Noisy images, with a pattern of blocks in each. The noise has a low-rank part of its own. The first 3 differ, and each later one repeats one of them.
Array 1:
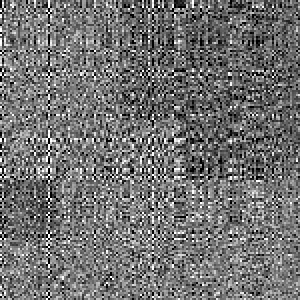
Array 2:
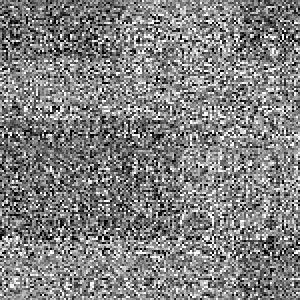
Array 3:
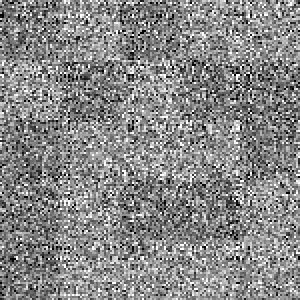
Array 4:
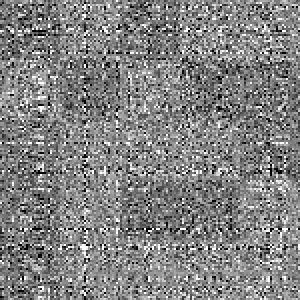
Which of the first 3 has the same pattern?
3
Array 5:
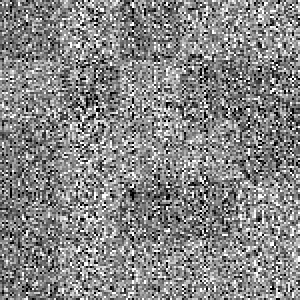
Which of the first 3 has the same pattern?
3
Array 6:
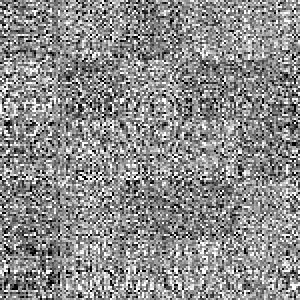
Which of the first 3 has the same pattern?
3
